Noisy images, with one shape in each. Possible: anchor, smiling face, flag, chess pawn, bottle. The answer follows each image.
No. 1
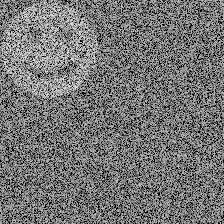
smiling face
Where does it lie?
top left
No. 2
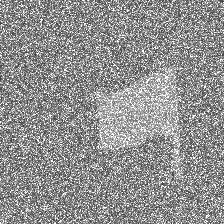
flag
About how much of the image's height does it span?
half
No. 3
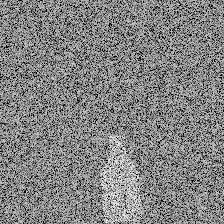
bottle
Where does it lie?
bottom middle
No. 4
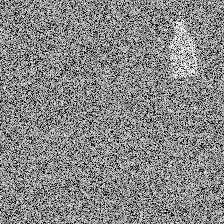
bottle
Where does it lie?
top right
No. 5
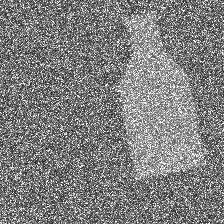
bottle
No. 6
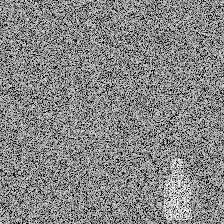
bottle
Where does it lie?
bottom right
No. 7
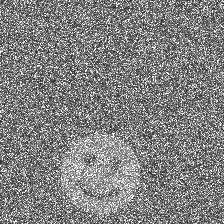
smiling face
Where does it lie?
bottom middle
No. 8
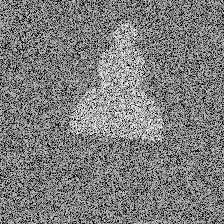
chess pawn
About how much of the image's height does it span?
half
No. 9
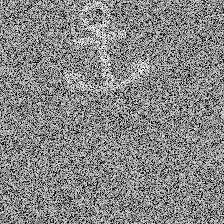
anchor
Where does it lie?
top middle
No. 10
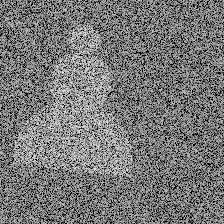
chess pawn
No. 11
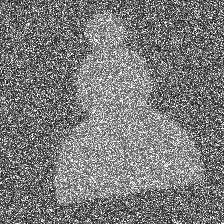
chess pawn
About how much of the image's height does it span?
nearly all
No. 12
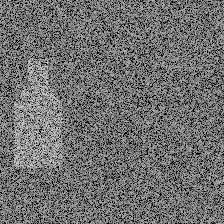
bottle
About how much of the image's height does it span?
half
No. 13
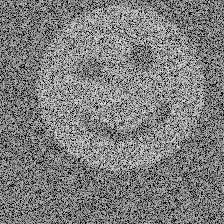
smiling face
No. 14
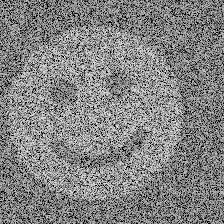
smiling face
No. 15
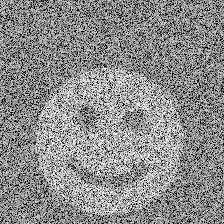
smiling face
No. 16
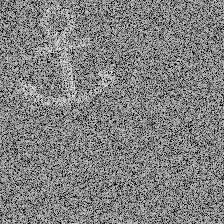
anchor
